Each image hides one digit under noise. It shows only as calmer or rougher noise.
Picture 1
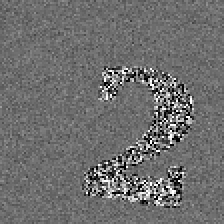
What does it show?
rough 2
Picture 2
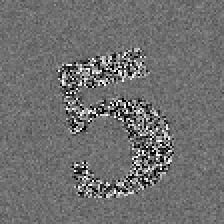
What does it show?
rough 5
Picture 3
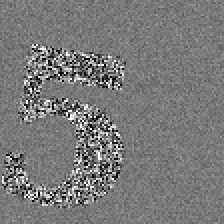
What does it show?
rough 5
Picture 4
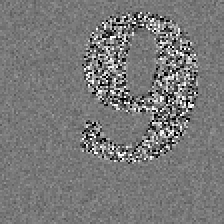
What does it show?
rough 9
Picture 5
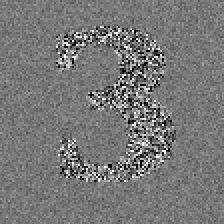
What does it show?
rough 3
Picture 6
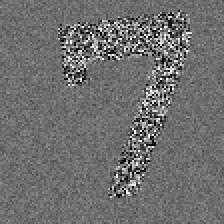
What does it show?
rough 7
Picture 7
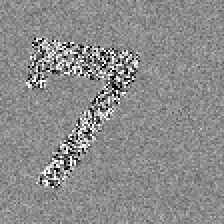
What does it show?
rough 7
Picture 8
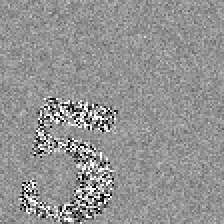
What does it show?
rough 5
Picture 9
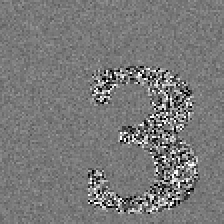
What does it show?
rough 3
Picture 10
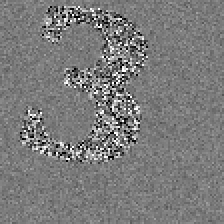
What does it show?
rough 3
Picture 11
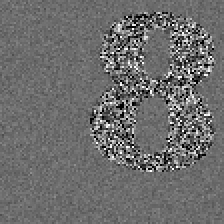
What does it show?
rough 8
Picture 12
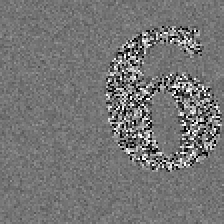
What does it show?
rough 6
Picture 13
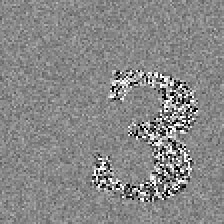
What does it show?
rough 3
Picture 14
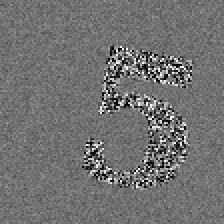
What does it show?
rough 5
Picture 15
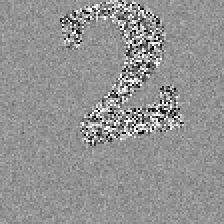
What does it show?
rough 2
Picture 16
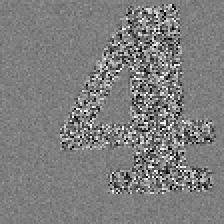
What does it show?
rough 4
